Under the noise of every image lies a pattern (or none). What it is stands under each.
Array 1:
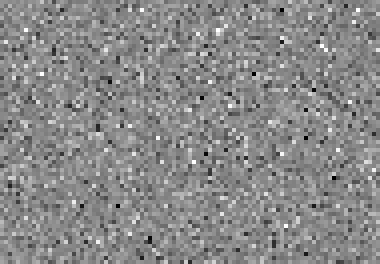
only noise
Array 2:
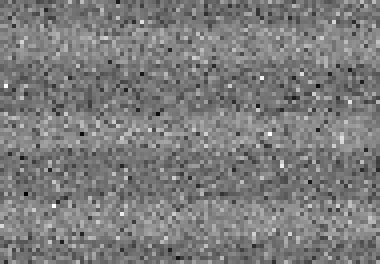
horizontal stripes
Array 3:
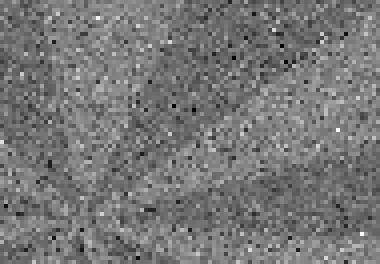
spokes from one point
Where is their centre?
bottom left
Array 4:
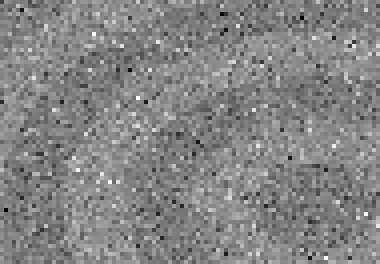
rings round one point
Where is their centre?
bottom right
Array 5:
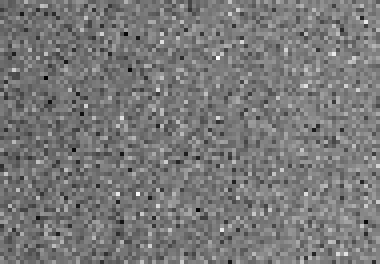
a smooth slope
